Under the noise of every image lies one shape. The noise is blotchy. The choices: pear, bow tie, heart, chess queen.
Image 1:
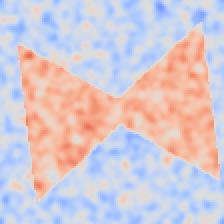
red bow tie
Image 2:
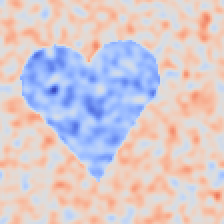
blue heart
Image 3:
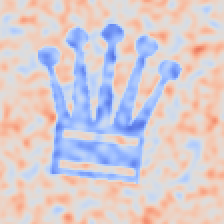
blue chess queen
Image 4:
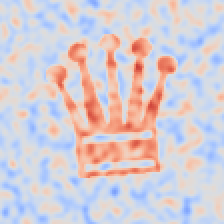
red chess queen
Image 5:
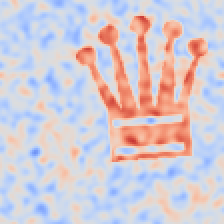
red chess queen
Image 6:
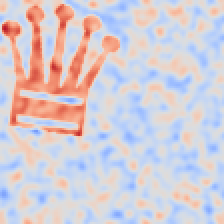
red chess queen
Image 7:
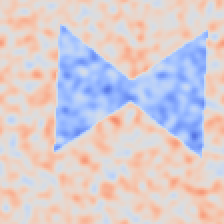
blue bow tie
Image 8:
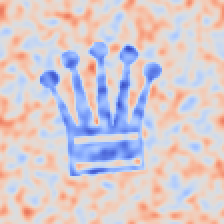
blue chess queen
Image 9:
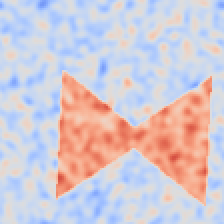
red bow tie
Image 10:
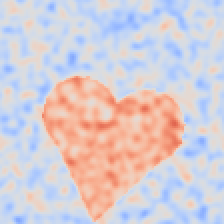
red heart
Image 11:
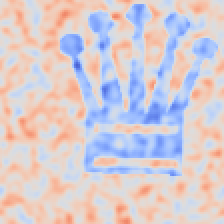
blue chess queen
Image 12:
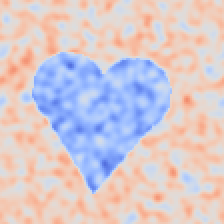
blue heart
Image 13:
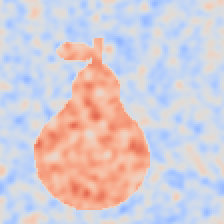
red pear
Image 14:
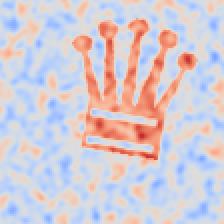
red chess queen
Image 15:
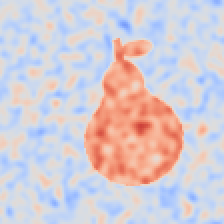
red pear
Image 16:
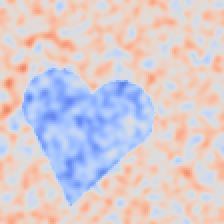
blue heart
